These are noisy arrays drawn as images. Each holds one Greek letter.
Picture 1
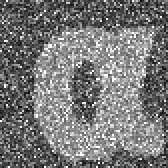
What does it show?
light alpha
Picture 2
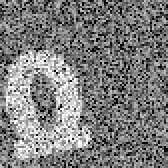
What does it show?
light omega
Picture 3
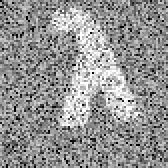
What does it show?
light lambda
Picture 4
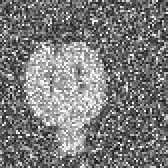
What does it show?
light phi
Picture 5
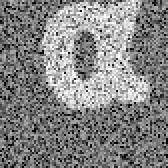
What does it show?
light alpha
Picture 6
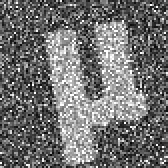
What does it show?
light mu
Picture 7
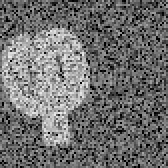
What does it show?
light phi
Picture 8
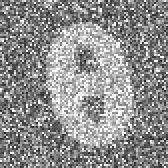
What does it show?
light theta
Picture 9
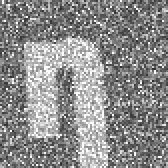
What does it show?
light eta
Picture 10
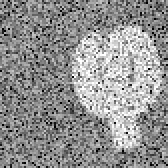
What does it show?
light phi
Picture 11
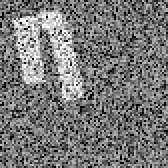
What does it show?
light eta
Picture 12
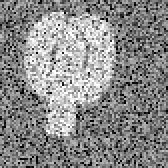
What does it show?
light phi
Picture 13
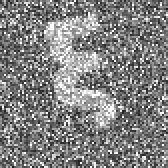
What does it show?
light xi
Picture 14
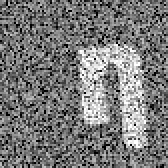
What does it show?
light eta
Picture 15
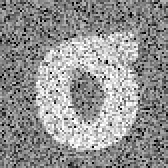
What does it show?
light sigma
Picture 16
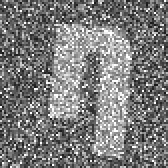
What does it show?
light eta
